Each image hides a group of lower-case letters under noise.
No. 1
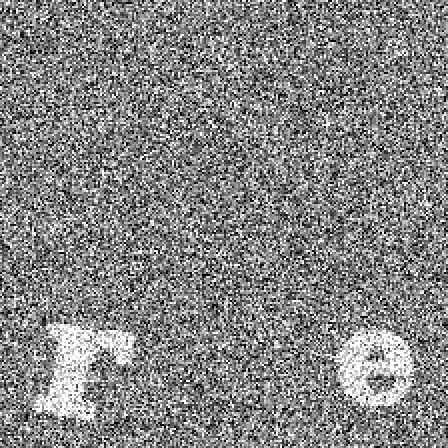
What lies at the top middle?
nothing
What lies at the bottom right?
e
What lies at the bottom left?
r
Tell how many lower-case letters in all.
2
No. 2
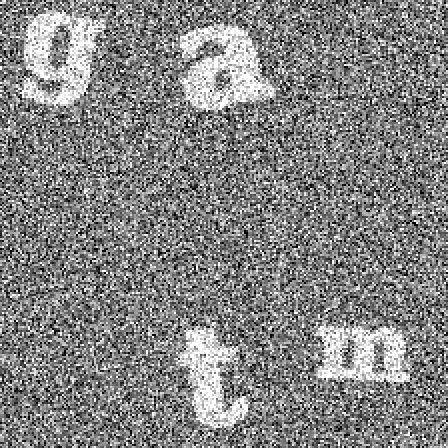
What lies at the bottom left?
nothing
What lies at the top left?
g
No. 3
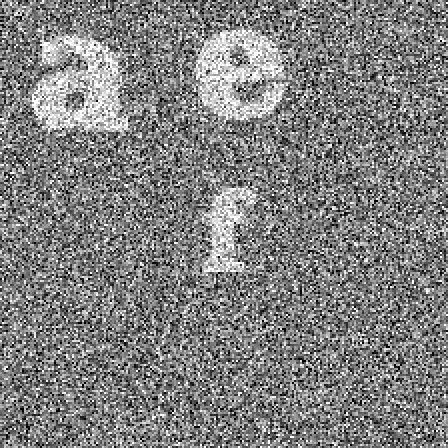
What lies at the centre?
f
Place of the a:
top left
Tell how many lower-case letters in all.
3
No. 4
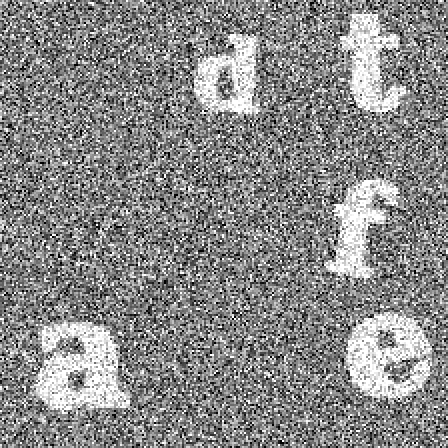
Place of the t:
top right
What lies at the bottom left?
a
